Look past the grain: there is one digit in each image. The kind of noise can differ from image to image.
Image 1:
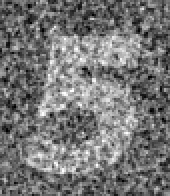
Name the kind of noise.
blotchy
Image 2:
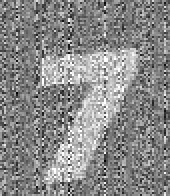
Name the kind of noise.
columns of uneven size
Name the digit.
7
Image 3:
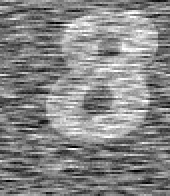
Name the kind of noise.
streaked along the rows
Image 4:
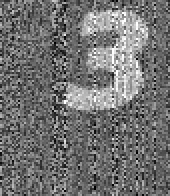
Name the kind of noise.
columns of uneven size
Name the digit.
3
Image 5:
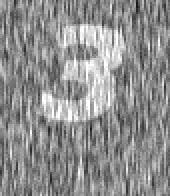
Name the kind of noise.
streaked along the columns
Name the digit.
3
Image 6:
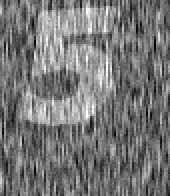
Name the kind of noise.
streaked along the columns
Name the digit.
5
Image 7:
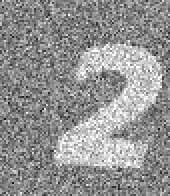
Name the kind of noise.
independent entries
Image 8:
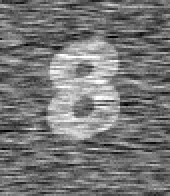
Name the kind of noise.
streaked along the rows
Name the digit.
8
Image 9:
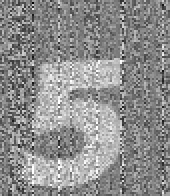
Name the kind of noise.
columns of uneven size
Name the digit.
5
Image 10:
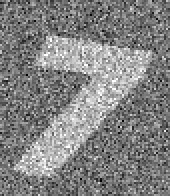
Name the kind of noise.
independent entries
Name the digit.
7
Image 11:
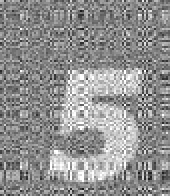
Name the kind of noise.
low rank plus noise
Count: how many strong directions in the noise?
one
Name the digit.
5
